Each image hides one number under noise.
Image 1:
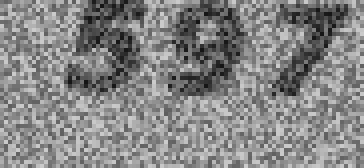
597
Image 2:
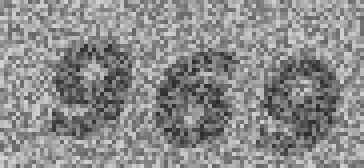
969
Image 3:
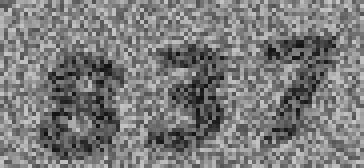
837
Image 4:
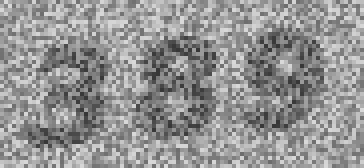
389
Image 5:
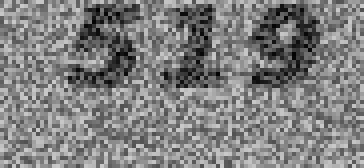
519
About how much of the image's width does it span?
two thirds
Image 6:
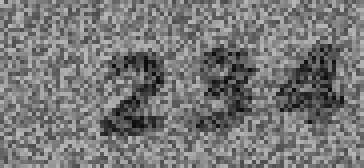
234
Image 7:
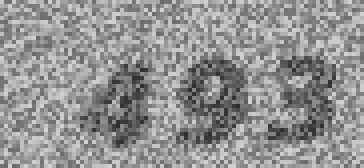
493
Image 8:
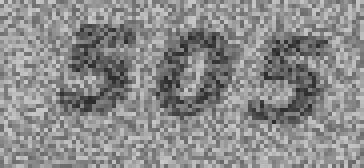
505
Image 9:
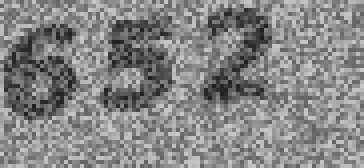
652
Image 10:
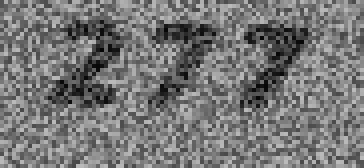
277
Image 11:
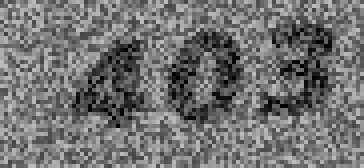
403
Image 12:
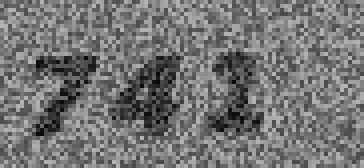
741
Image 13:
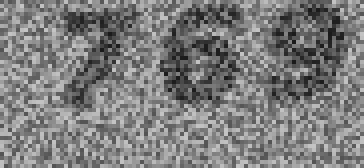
769
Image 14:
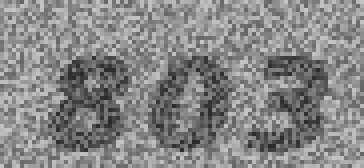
803
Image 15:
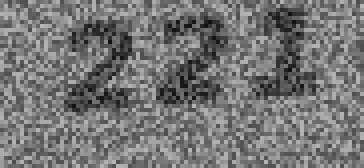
221
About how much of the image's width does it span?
two thirds
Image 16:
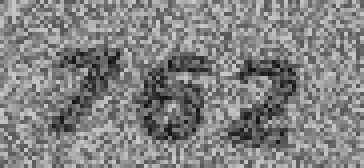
762
